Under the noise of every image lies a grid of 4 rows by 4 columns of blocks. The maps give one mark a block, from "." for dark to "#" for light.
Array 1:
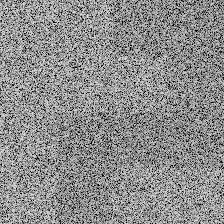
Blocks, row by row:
# # . .
# # # .
# . . .
# . # #
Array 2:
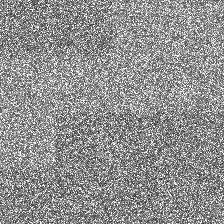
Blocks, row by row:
. . # #
# # # #
# . . .
. . . .
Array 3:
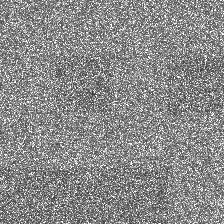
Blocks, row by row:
# # # #
# . # .
# # # #
. . . #
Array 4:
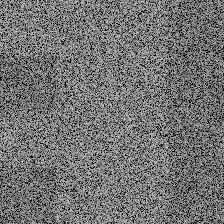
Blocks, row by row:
# # # .
. # # .
# # # .
. # # .
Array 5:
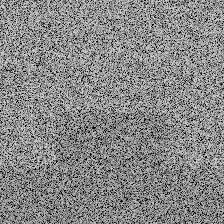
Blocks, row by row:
# # # #
# # # #
# . . #
. . . .
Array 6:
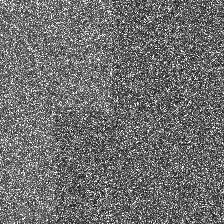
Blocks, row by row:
# # . .
# # . .
# . . .
# . . .
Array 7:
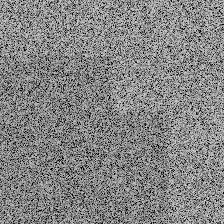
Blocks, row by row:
# # # #
. . # #
. . . #
. . . #
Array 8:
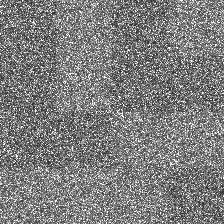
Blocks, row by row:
. # . #
. # . .
. . # #
# # # .
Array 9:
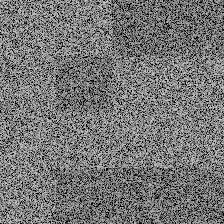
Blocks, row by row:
# # . .
# . # #
# # # #
# . . .
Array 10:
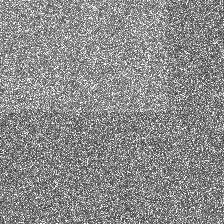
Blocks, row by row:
# # # .
# # # .
. . . .
. . . .
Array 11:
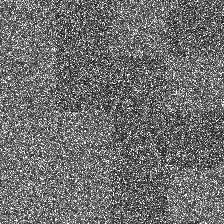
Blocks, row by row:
# . # .
# . . #
# # . .
# # . #
